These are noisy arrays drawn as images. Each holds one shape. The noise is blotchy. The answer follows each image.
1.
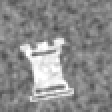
chess rook
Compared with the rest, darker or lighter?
lighter
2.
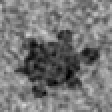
turtle
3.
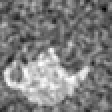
teapot
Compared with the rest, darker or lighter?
lighter
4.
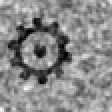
gear
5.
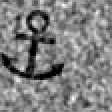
anchor
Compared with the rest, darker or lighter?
darker
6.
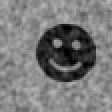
smiling face
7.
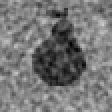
pear
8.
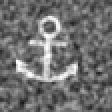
anchor
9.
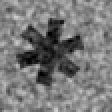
asterisk
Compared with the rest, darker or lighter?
darker
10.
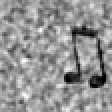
pair of musical notes
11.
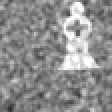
chess bishop
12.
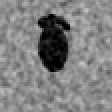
footprint
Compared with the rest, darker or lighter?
darker
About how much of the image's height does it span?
half
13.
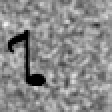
musical note
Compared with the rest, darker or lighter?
darker
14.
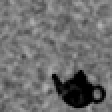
teapot
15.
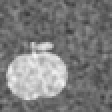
apple
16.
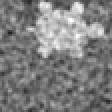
turtle
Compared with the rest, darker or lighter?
lighter
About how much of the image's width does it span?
two thirds
